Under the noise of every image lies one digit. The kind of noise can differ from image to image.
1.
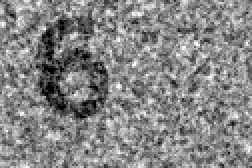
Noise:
blotchy
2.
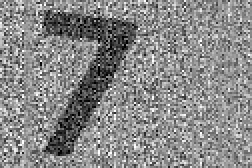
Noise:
columns of uneven size
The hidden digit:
7
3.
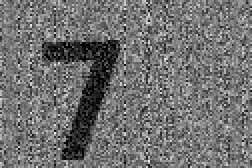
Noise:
columns of uneven size
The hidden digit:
7
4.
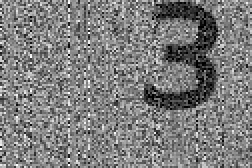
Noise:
columns of uneven size
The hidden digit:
3
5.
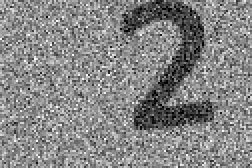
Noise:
independent entries
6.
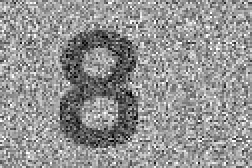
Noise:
low rank plus noise
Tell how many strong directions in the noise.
three or four
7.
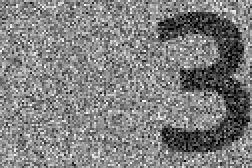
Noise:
independent entries
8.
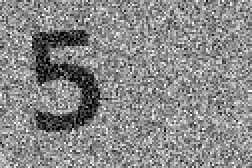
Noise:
independent entries
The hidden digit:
5
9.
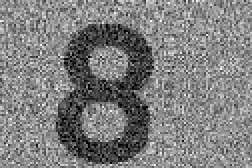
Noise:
low rank plus noise
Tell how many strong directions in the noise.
two
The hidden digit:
8
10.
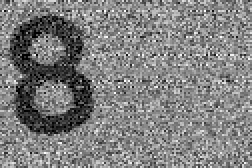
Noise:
rows of uneven size
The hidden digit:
8
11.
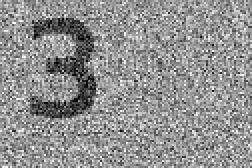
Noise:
low rank plus noise
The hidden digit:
3
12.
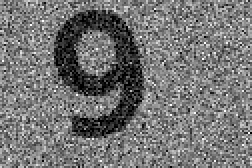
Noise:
independent entries
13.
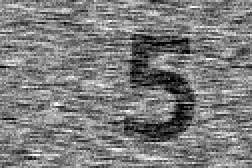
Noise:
streaked along the rows
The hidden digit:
5
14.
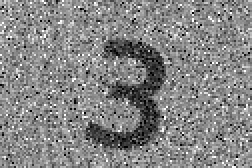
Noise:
heavy tails
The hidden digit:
3
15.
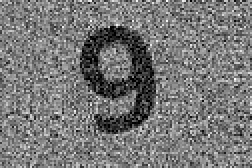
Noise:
low rank plus noise
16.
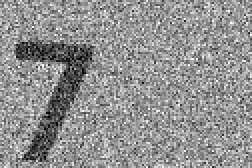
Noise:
independent entries
